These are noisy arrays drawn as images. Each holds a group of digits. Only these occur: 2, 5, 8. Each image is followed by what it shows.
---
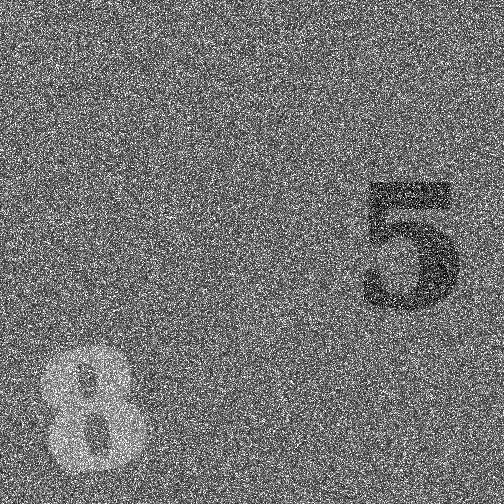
middle right: dark 5; bottom left: light 8
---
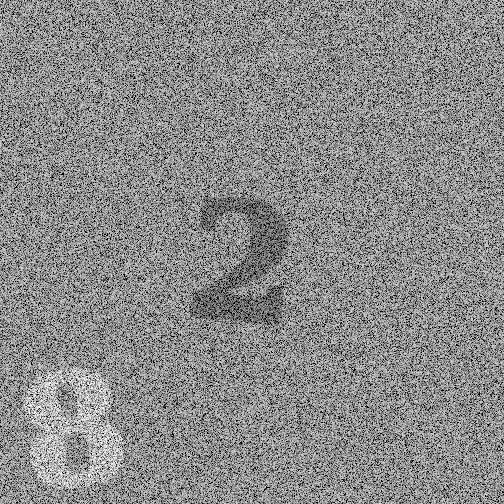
centre: dark 2; bottom left: light 8
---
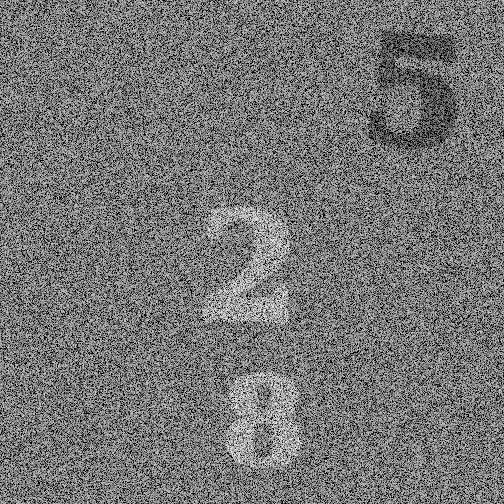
top right: dark 5; centre: light 2; bottom middle: light 8
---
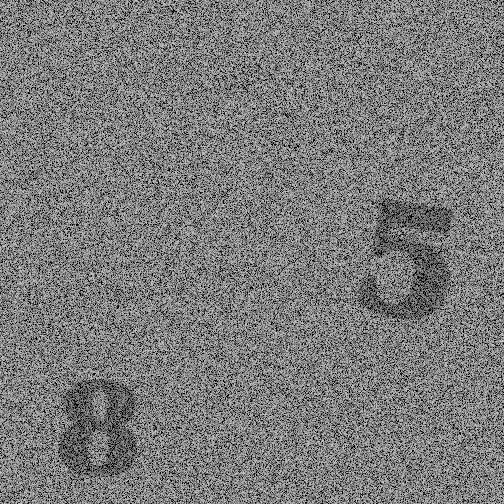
middle right: dark 5; bottom left: dark 8
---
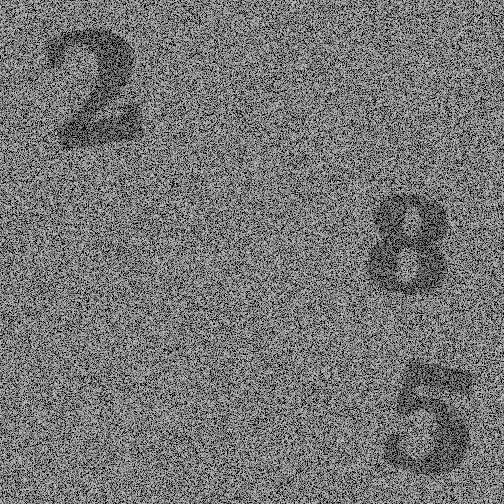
top left: dark 2; middle right: dark 8; bottom right: dark 5
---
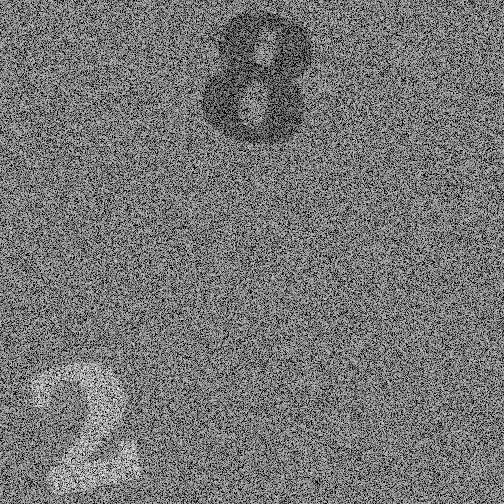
top middle: dark 8; bottom left: light 2
